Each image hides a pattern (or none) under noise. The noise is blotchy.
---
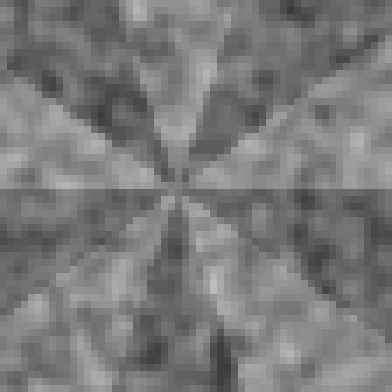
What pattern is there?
spokes from one point
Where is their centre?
centre
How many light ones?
5
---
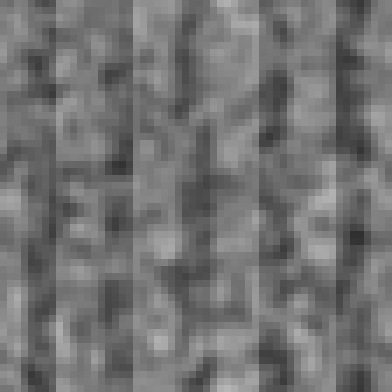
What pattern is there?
vertical stripes
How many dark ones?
5
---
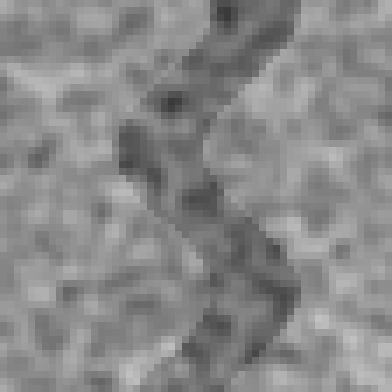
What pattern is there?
a wavy band
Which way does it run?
top to bottom
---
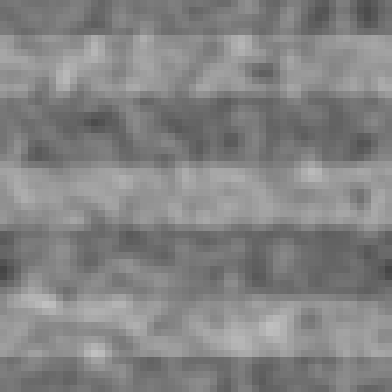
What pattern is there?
horizontal stripes
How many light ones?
3
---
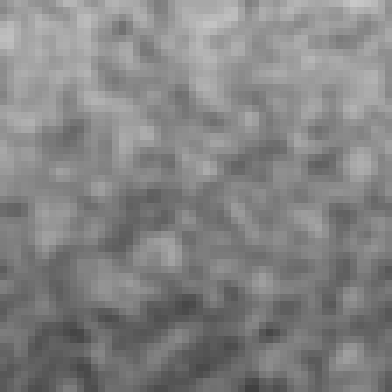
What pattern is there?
a smooth slope
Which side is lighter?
top
